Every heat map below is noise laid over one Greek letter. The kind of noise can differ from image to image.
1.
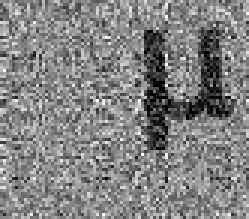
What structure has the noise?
low rank plus noise
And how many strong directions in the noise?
two
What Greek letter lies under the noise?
mu
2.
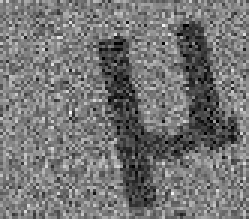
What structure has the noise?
low rank plus noise
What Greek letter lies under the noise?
mu
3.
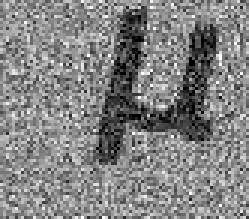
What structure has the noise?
low rank plus noise
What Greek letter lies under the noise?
mu
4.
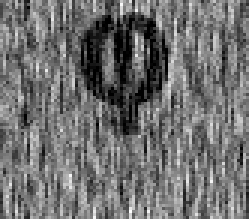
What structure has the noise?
streaked along the columns
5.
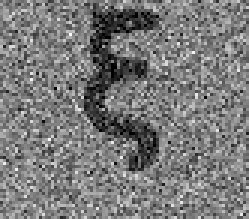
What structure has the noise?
independent entries
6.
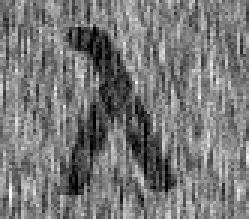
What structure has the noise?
streaked along the columns
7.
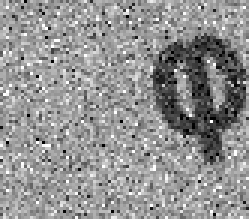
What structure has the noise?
heavy tails
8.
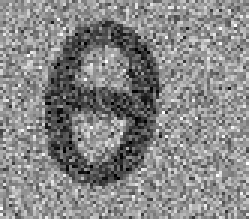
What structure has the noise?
independent entries
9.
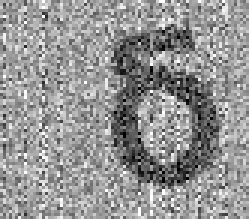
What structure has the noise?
columns of uneven size
